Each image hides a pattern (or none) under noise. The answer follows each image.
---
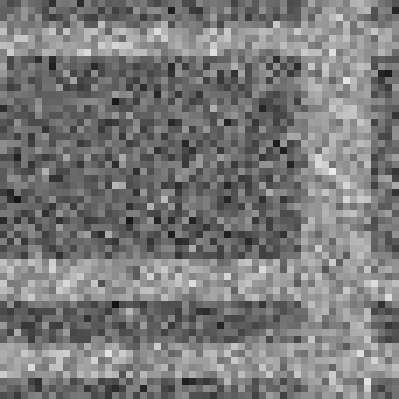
bands of rows crossing bands of columns
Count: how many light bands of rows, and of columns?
3 and 1
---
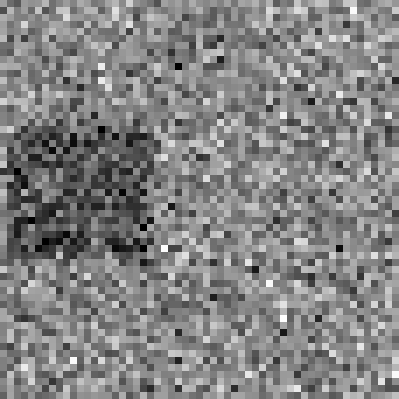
one block
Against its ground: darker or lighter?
darker
